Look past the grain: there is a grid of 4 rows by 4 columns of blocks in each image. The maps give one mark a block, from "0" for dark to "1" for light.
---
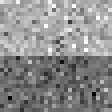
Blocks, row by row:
1 1 1 1
1 1 1 1
0 0 0 0
0 0 0 0
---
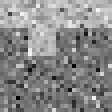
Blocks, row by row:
1 1 1 1
0 1 0 0
0 0 0 0
0 0 0 0
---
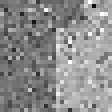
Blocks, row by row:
0 0 0 1
0 0 1 1
0 0 1 1
0 0 1 1
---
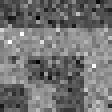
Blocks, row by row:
0 0 0 0
1 1 1 1
1 0 0 1
0 1 0 1
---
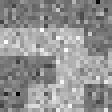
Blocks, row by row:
0 0 0 0
1 1 1 0
0 0 1 1
0 1 1 0
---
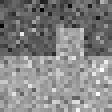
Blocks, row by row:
0 0 0 0
0 0 1 0
1 1 1 1
1 1 1 1
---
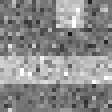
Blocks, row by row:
0 0 1 0
0 0 0 0
1 1 1 1
0 0 0 0
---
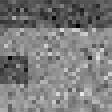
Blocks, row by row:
0 0 0 0
1 1 1 1
0 1 1 1
1 1 1 1
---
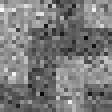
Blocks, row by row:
1 1 0 1
1 0 0 0
1 0 1 1
0 0 1 0
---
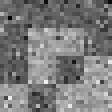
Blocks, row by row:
0 0 0 0
0 1 1 0
0 1 0 1
1 0 1 1
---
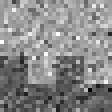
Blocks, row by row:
1 1 1 1
1 1 1 1
0 1 0 1
0 0 0 0
